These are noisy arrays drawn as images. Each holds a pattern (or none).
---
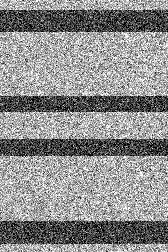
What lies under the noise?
bands of rows
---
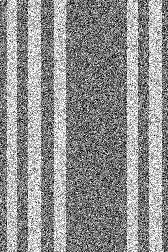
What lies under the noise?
bands of columns
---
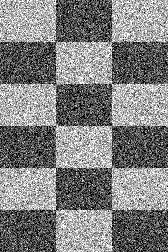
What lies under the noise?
a checkerboard
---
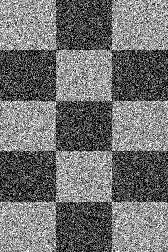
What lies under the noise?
a checkerboard
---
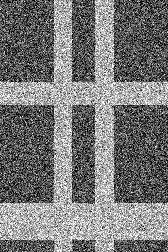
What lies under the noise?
bands of rows crossing bands of columns
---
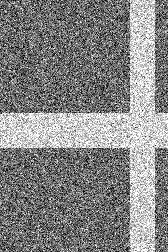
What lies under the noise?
bands of rows crossing bands of columns
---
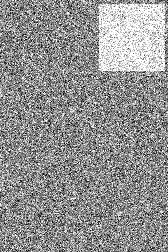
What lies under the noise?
one block
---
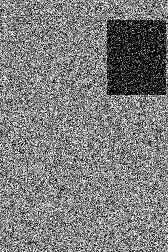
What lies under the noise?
one block
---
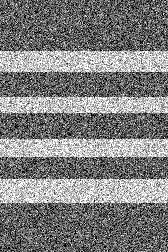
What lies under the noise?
bands of rows
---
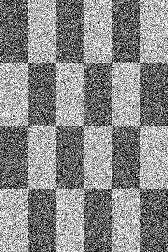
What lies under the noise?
a checkerboard
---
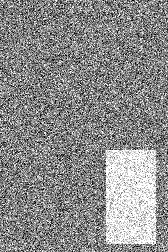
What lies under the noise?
one block
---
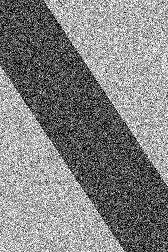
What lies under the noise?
a diagonal band
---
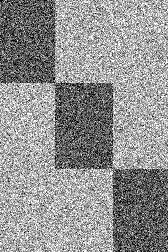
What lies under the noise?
blocks along the diagonal
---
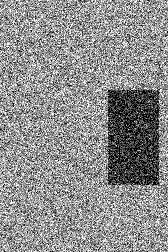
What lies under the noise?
one block
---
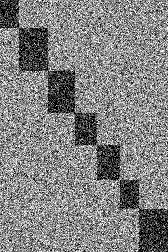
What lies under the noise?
blocks along the diagonal
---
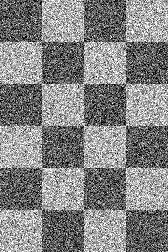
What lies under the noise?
a checkerboard
